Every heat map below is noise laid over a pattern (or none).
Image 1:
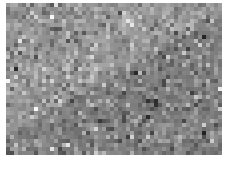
a sharp edge
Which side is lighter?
top left
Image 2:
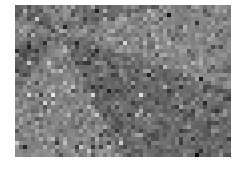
spokes from one point
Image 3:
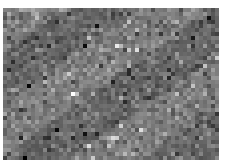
diagonal stripes
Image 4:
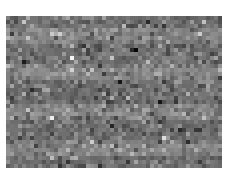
horizontal stripes
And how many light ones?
4
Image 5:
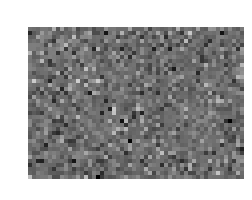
only noise
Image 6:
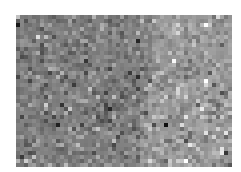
a sharp edge
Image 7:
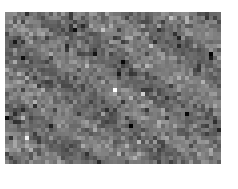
diagonal stripes
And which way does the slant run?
top left to bottom right
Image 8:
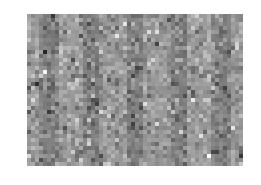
vertical stripes
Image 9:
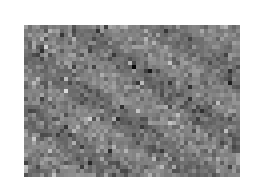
diagonal stripes
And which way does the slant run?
top left to bottom right
